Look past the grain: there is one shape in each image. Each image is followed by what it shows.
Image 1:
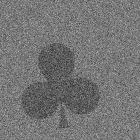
dark club
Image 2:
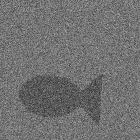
dark fish
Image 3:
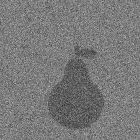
dark pear
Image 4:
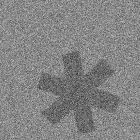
dark asterisk
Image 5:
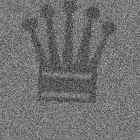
dark chess queen
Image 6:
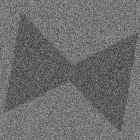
dark bow tie
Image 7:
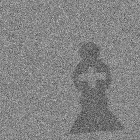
dark chess bishop
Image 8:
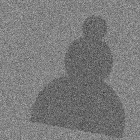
dark chess pawn
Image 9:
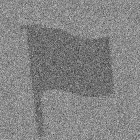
dark flag
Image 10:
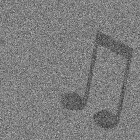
dark pair of musical notes
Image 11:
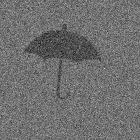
dark umbrella
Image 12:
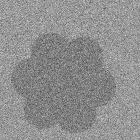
dark flower
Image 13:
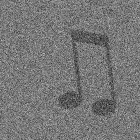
dark pair of musical notes
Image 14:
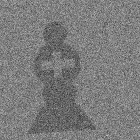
dark chess bishop
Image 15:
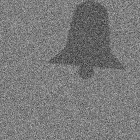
dark bell
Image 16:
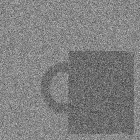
dark cup
